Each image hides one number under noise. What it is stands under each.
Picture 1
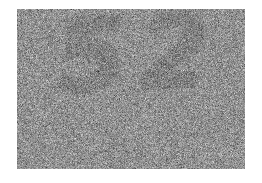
52
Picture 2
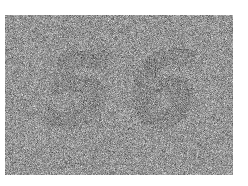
56
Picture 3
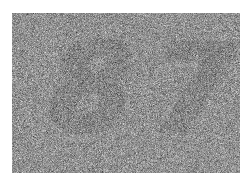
87
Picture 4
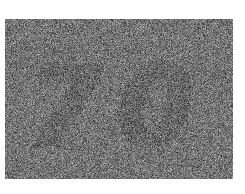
70
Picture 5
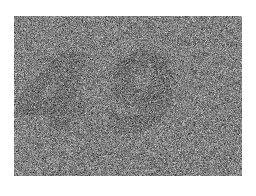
49
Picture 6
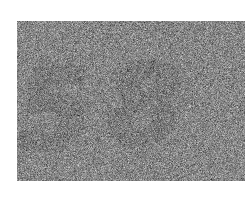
58
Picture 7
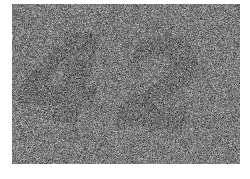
42
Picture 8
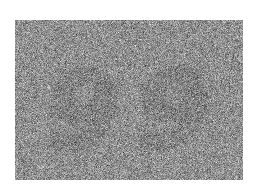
99
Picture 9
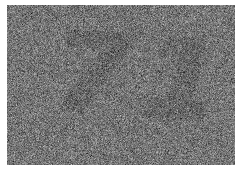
71
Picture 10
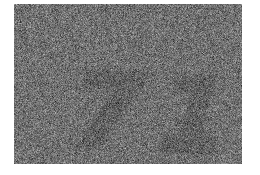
71
